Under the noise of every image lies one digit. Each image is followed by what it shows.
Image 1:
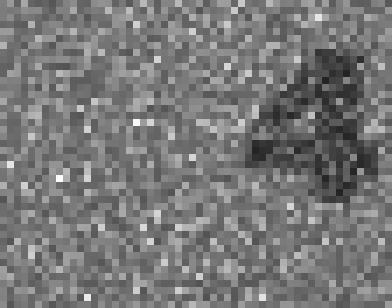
dark 4
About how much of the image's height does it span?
half
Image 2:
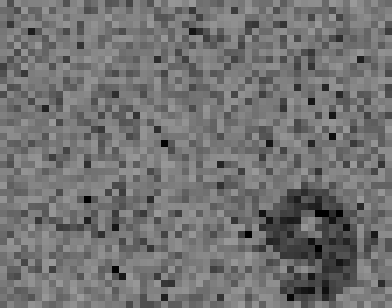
dark 9, bottom right
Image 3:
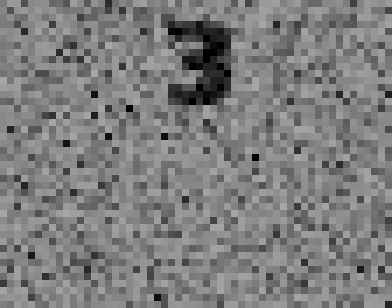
dark 3, top middle
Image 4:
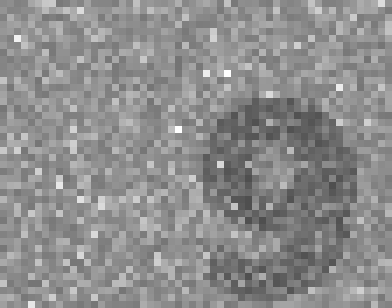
dark 9
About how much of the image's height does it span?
two thirds
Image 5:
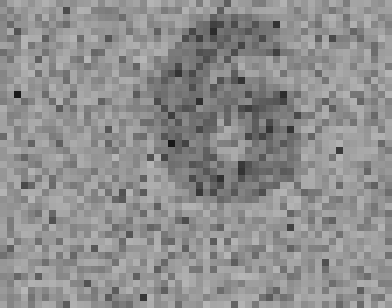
dark 6
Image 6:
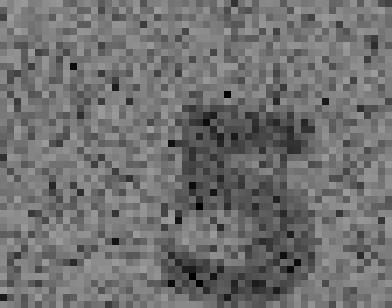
dark 5
